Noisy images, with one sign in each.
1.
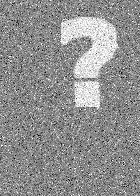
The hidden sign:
question mark
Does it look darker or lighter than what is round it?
lighter
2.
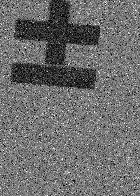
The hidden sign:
plus-minus sign
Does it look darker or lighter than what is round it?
darker
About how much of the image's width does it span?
two thirds
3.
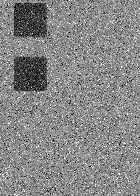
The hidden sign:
colon
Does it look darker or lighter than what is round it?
darker
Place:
top left
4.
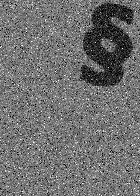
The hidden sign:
section sign
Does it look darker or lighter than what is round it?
darker
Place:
top right
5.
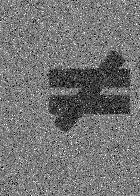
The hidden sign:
not-equal sign
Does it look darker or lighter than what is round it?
darker
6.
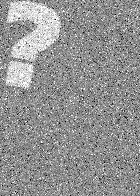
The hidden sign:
question mark
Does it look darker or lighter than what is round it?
lighter
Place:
top left
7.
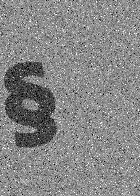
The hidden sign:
section sign
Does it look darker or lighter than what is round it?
darker
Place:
middle left
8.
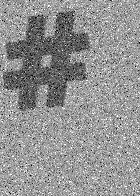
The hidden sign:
hash sign
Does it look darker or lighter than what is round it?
darker
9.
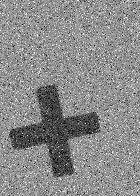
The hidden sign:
plus sign
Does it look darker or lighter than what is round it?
darker
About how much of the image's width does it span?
two thirds
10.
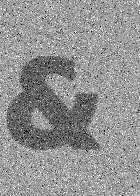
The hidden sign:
ampersand
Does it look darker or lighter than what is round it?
darker
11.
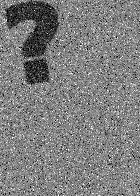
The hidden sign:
question mark
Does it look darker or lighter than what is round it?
darker
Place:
top left
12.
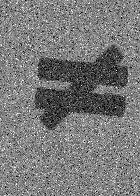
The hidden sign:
not-equal sign
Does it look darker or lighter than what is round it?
darker
